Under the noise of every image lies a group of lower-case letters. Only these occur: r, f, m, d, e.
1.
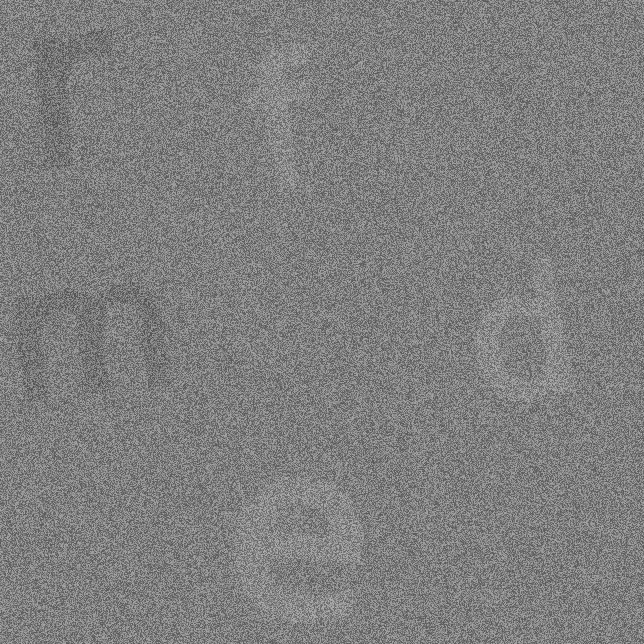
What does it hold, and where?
top left: dark r; top middle: light f; middle left: dark m; middle right: light d; bottom middle: light e
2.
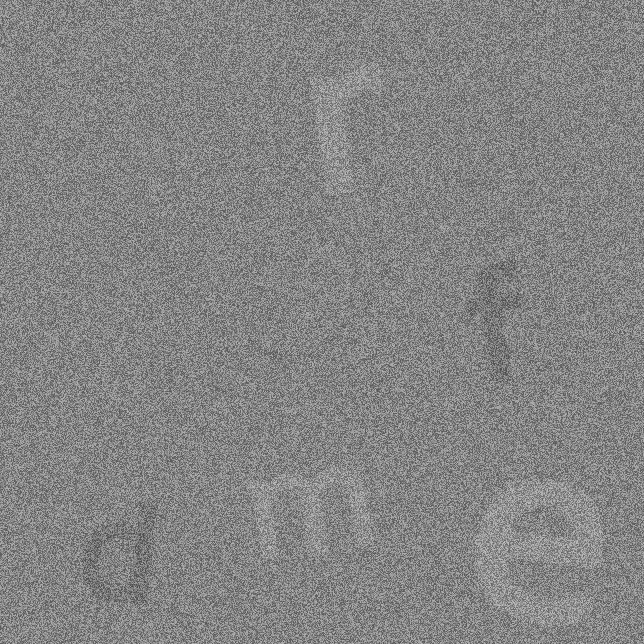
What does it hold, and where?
top middle: light r; middle right: dark f; bottom left: dark d; bottom middle: light m; bottom right: light e
